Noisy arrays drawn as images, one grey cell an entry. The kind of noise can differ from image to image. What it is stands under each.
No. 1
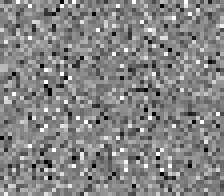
heavy tails
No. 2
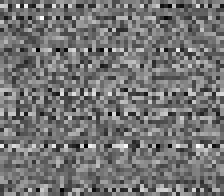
rows of uneven size
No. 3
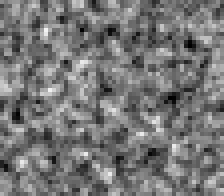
blotchy
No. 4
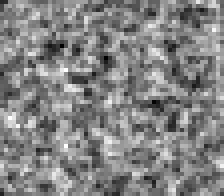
blotchy
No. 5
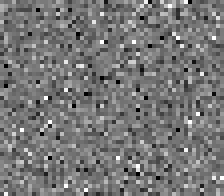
heavy tails
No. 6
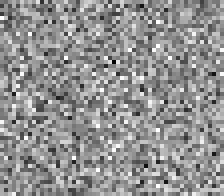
independent entries
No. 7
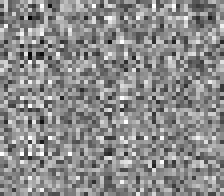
low rank plus noise
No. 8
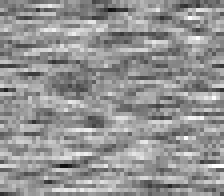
streaked along the rows
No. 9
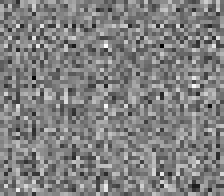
low rank plus noise
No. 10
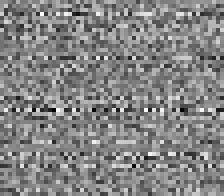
rows of uneven size
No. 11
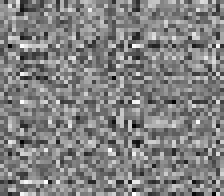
low rank plus noise
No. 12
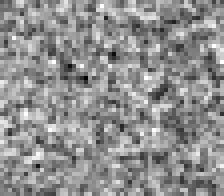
blotchy
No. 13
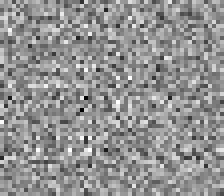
low rank plus noise
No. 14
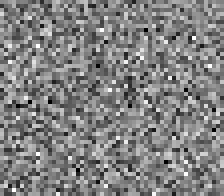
independent entries
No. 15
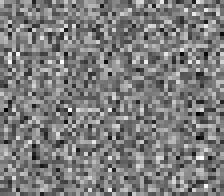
low rank plus noise
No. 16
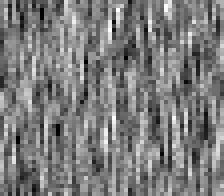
streaked along the columns
